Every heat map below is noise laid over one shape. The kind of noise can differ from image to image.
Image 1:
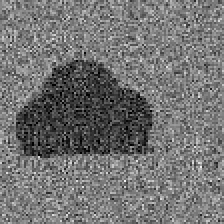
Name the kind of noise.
low rank plus noise
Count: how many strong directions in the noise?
five to eight
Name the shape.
cloud
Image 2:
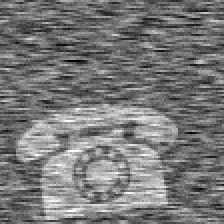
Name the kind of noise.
streaked along the rows
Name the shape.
telephone
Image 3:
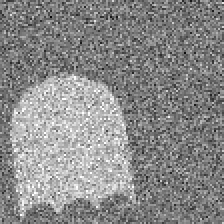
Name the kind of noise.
independent entries
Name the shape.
ghost
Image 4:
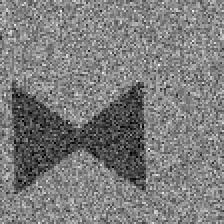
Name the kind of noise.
independent entries
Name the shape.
bow tie
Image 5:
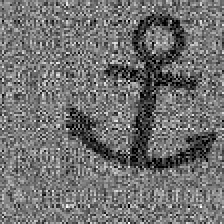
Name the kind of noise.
low rank plus noise
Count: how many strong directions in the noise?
three or four
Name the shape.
anchor
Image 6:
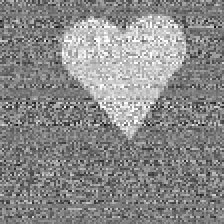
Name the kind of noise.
rows of uneven size
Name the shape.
heart
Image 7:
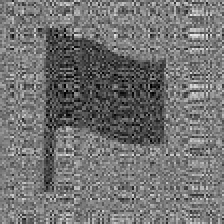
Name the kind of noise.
low rank plus noise
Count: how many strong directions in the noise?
two
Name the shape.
flag
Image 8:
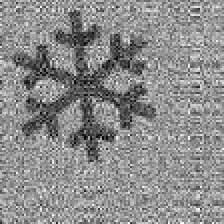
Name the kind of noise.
low rank plus noise
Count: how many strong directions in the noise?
three or four
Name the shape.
snowflake
